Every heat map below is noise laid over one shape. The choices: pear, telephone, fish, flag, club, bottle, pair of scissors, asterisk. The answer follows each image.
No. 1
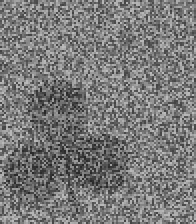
club
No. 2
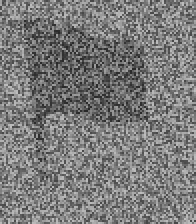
flag
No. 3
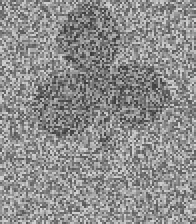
club
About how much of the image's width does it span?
two thirds
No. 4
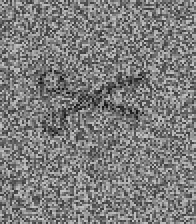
pair of scissors
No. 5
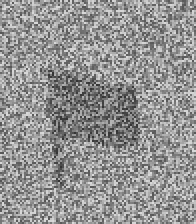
flag
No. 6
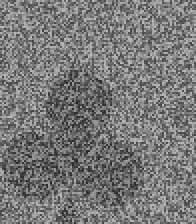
club
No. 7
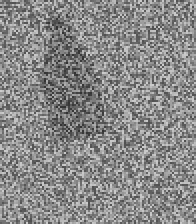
bottle
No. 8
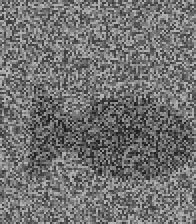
fish
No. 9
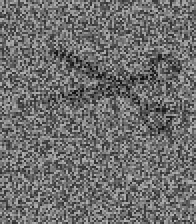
pair of scissors
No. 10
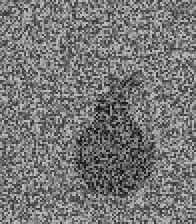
pear
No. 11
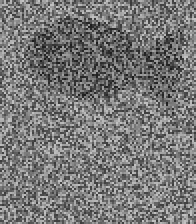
fish
